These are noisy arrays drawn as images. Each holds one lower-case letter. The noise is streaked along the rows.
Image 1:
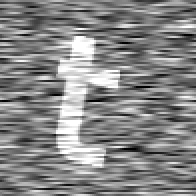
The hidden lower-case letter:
t
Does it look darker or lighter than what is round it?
lighter
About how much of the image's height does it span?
two thirds
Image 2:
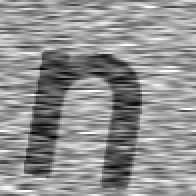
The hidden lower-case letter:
n
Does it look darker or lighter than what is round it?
darker
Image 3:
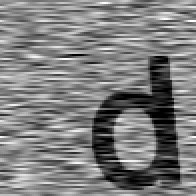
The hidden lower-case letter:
d
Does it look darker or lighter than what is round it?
darker
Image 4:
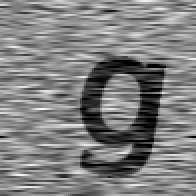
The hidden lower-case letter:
g
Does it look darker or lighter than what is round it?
darker
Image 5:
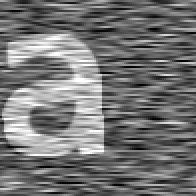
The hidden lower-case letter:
a
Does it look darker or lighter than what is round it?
lighter
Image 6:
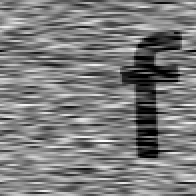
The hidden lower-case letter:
f
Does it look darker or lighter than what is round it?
darker
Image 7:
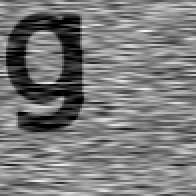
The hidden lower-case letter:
g
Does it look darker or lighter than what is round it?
darker
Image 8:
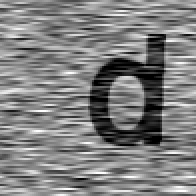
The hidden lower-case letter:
d
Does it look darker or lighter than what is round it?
darker
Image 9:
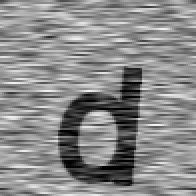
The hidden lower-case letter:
d
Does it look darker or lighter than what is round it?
darker
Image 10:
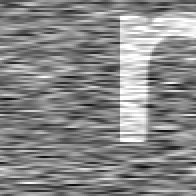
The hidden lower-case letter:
r
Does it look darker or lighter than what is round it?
lighter
